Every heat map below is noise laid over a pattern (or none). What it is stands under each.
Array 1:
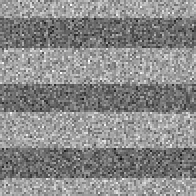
horizontal stripes
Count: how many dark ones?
3
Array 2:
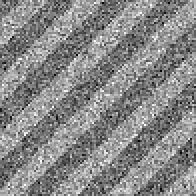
diagonal stripes
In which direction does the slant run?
bottom left to top right
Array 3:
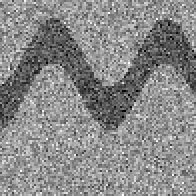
a wavy band
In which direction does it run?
left to right
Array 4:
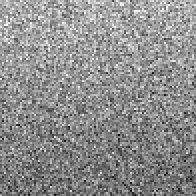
a smooth slope
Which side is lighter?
top
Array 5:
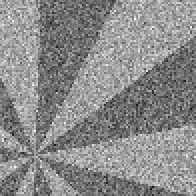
spokes from one point
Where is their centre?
bottom left
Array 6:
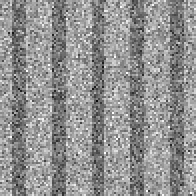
vertical stripes
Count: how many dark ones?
5
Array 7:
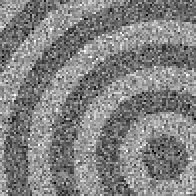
rings round one point
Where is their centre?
bottom right
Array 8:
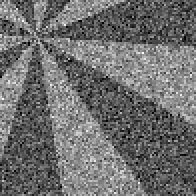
spokes from one point
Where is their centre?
top left
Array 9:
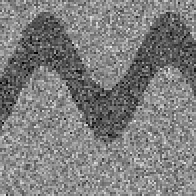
a wavy band
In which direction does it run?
left to right
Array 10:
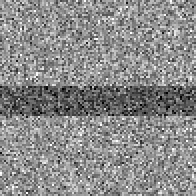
one horizontal stripe
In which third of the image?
middle
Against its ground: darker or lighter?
darker
